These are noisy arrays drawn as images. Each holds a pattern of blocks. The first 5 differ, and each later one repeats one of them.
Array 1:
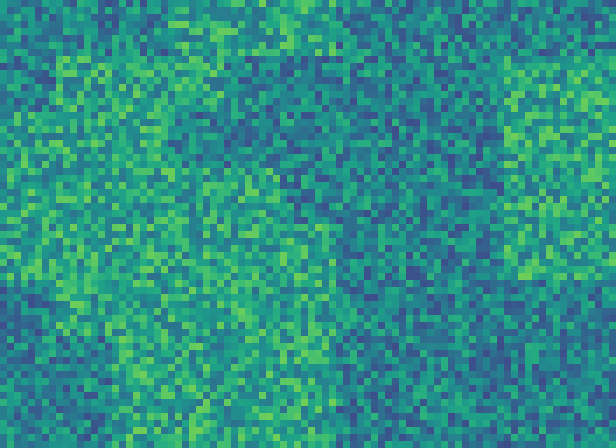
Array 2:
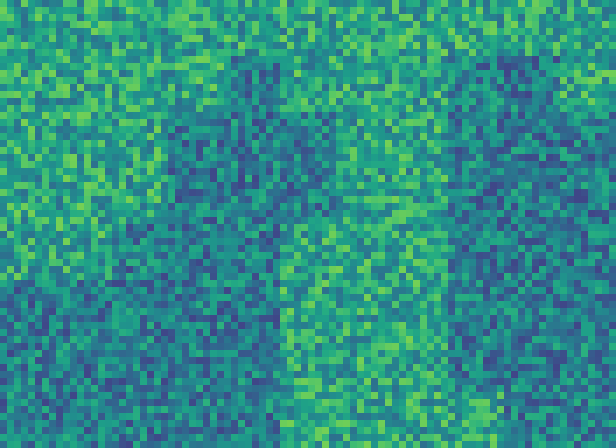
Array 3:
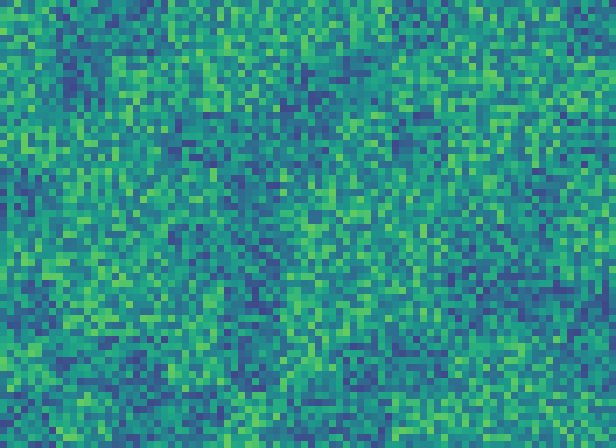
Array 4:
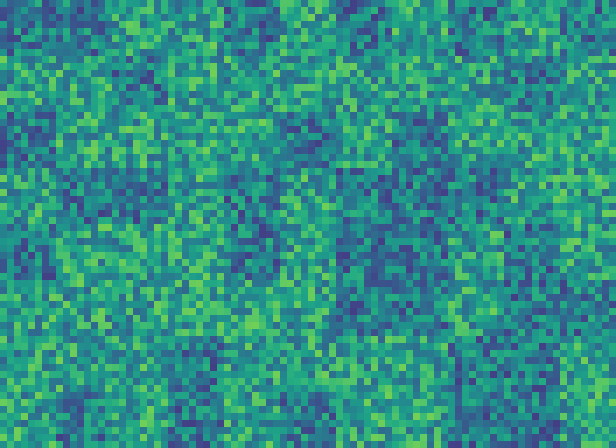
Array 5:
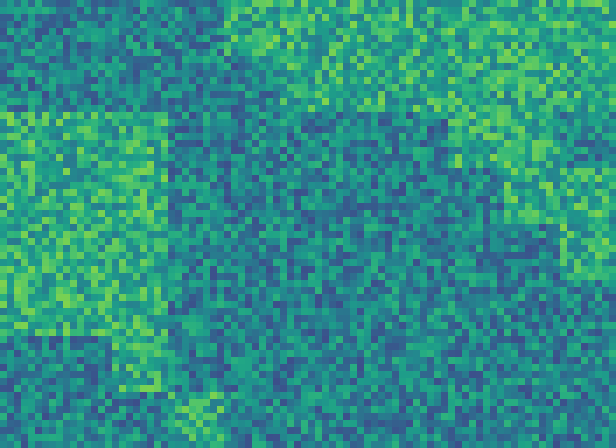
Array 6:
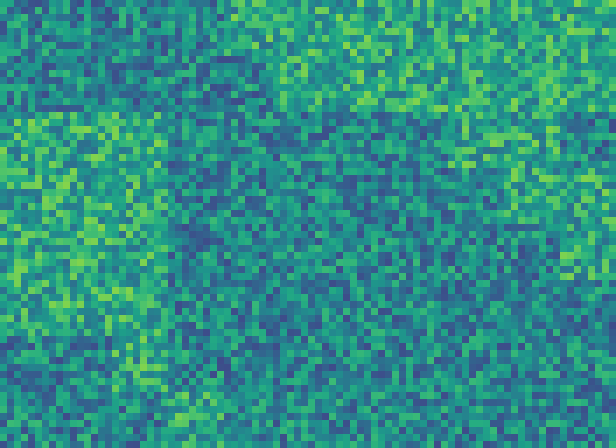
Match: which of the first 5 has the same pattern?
5
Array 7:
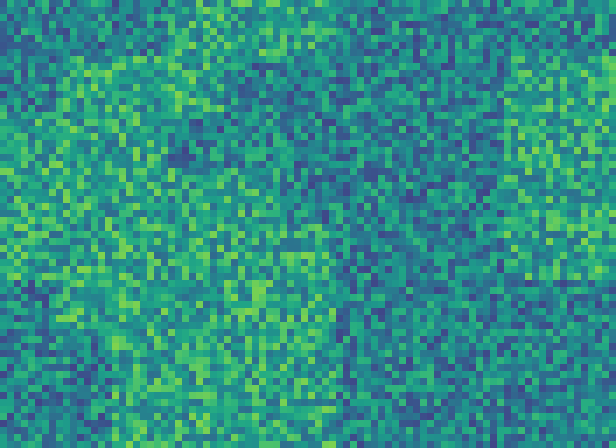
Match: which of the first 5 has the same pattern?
1
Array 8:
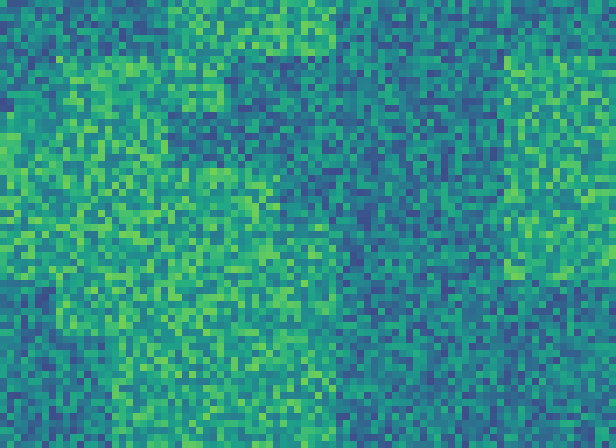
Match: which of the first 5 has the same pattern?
1
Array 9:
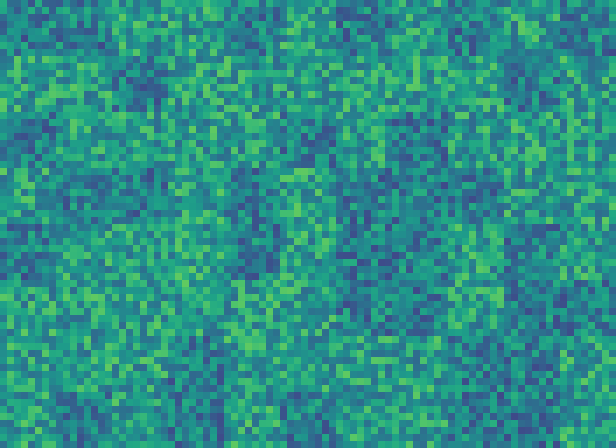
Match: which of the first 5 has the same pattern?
4
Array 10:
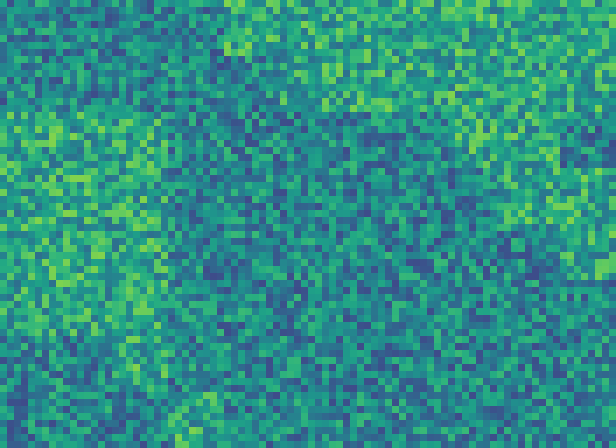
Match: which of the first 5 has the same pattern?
5
